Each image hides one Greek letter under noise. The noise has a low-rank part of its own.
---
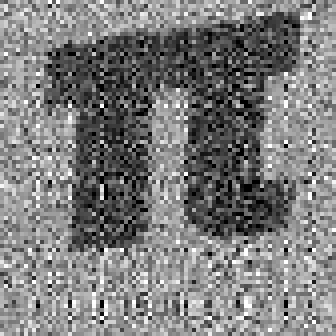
pi
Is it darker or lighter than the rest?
darker
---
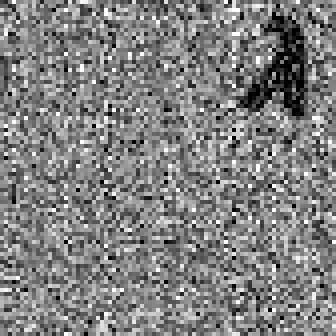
lambda
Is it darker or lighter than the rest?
darker
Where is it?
top right
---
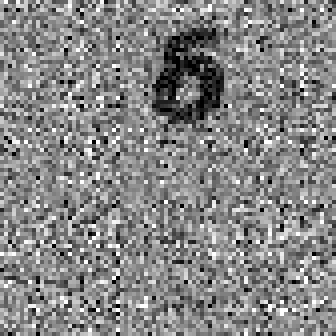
delta
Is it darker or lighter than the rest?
darker
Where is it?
top middle
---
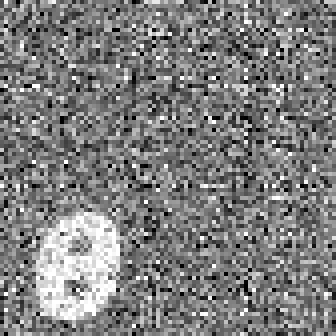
theta
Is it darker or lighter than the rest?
lighter
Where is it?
bottom left
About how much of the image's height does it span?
a third
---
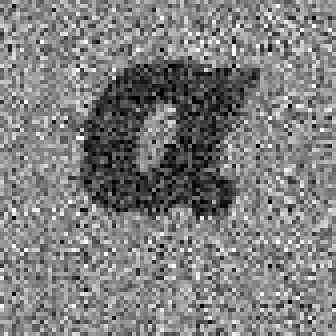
alpha
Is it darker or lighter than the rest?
darker
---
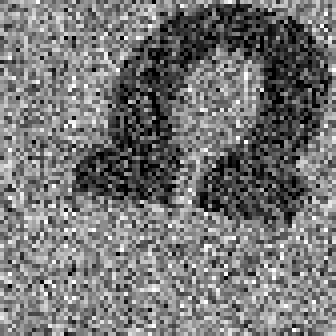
omega
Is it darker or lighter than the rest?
darker
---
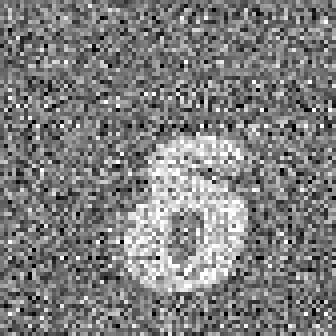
delta
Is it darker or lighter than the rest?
lighter
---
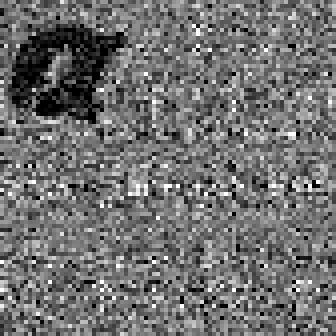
alpha
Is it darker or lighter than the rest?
darker
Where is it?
top left
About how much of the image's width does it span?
a third
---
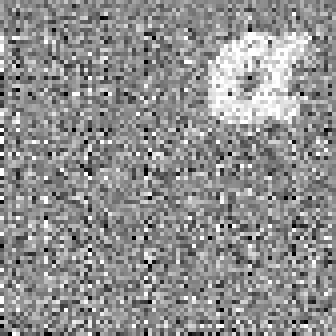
alpha
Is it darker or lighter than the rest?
lighter
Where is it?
top right
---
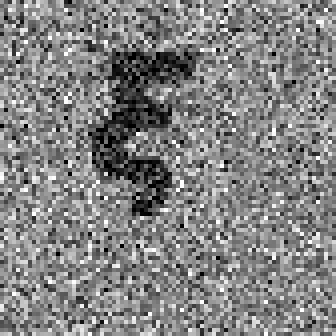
xi
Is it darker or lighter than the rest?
darker
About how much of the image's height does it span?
half
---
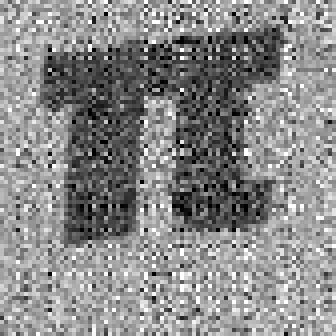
pi
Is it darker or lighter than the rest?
darker
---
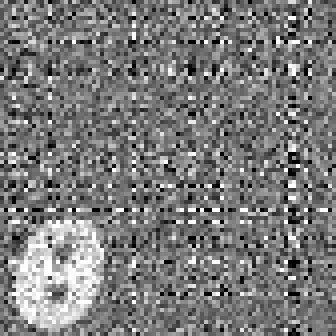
theta
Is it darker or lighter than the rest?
lighter
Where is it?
bottom left
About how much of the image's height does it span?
a third
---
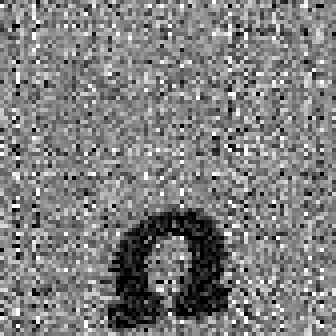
omega
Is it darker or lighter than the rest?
darker
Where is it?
bottom middle
